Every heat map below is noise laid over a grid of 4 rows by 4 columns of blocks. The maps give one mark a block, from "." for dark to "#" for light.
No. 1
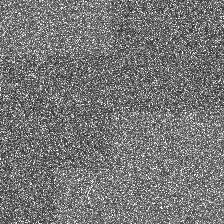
# # . .
. . . .
. . # #
. # # #
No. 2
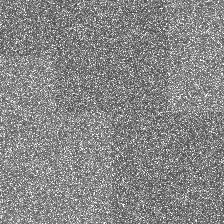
. . . #
# . . #
# # . .
# # . .
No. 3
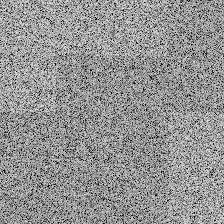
# # # .
# . . .
. . . #
. . . #
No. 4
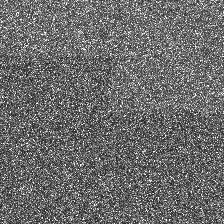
# # # #
. . # #
. . . .
. . . .
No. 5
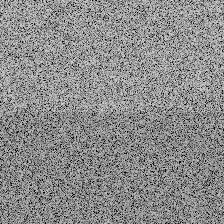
# # # #
# # # #
. . . .
. . . .
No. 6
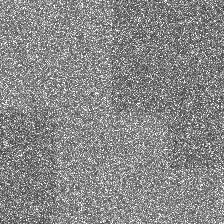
# # . .
# # . .
. # # .
. # # #
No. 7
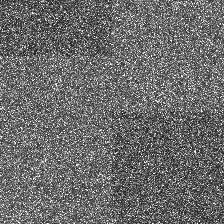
. . # #
# # # #
# # . .
# # . .
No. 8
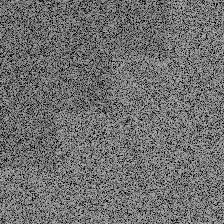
. . . #
. . # #
. # # #
# # # #
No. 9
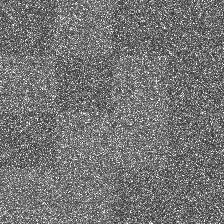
. # . .
# . # .
. # # .
# # . .
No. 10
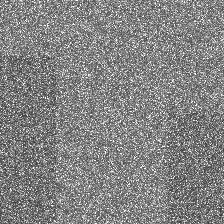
# # # #
. # # #
. # # .
. # # .
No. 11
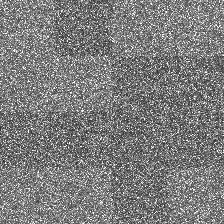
# . # #
# # . .
. . . .
# # . #
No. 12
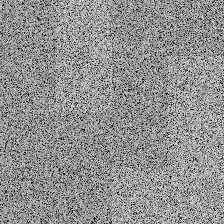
. # . .
. # . #
. . . #
. . # #
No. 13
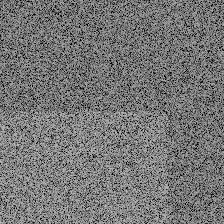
. . . .
. . . .
# # # .
# # # .
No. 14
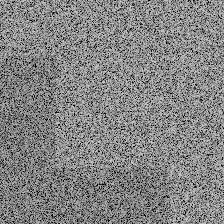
# # # #
. # # #
. # # #
. . . #
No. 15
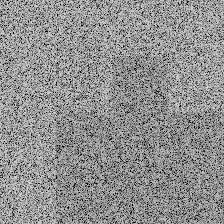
# # # #
# # . #
# . . .
# . . .
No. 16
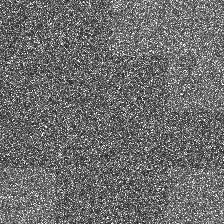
. . # #
. . . #
. . . .
# . . #
